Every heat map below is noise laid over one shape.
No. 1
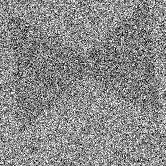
bow tie
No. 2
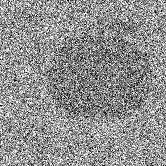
apple
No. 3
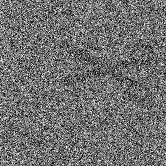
pair of scissors
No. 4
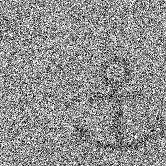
anchor
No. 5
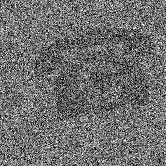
telephone
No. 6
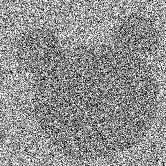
bear's head
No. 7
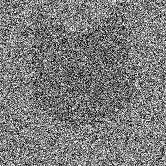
cat's head
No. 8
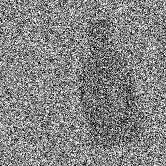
bottle
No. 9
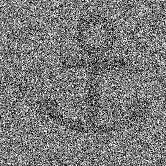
anchor
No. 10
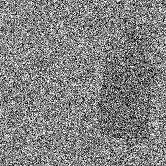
bottle
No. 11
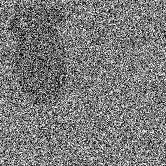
footprint
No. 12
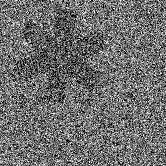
asterisk
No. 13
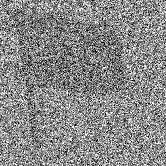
flag
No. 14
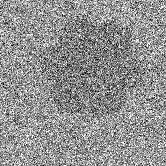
flower
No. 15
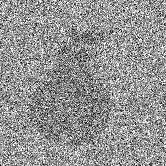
pear
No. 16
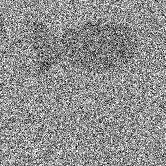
fish
